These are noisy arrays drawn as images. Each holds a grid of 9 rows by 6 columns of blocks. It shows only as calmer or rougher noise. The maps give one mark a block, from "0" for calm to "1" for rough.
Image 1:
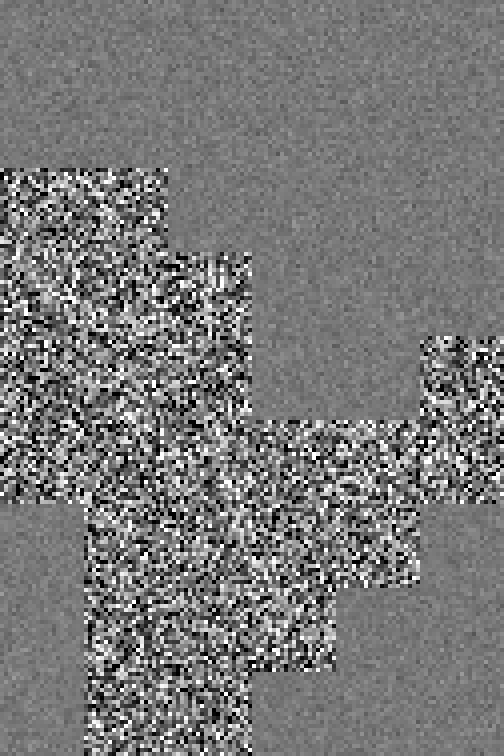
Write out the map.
0 0 0 0 0 0
0 0 0 0 0 0
1 1 0 0 0 0
1 1 1 0 0 0
1 1 1 0 0 1
1 1 1 1 1 1
0 1 1 1 1 0
0 1 1 1 0 0
0 1 1 0 0 0
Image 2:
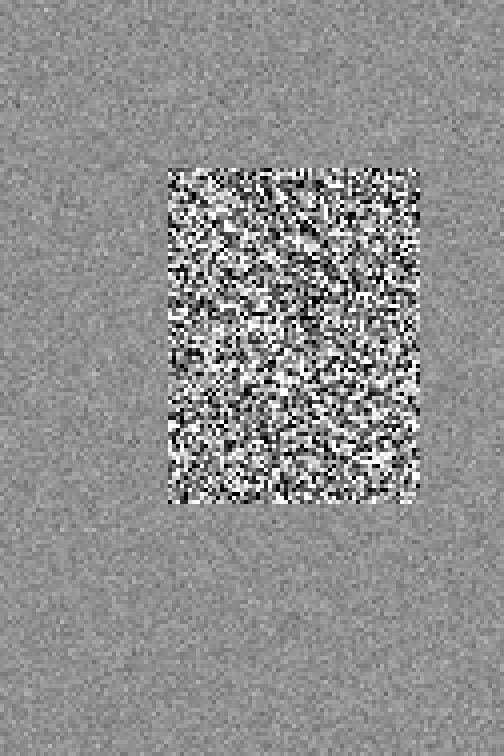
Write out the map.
0 0 0 0 0 0
0 0 0 0 0 0
0 0 1 1 1 0
0 0 1 1 1 0
0 0 1 1 1 0
0 0 1 1 1 0
0 0 0 0 0 0
0 0 0 0 0 0
0 0 0 0 0 0
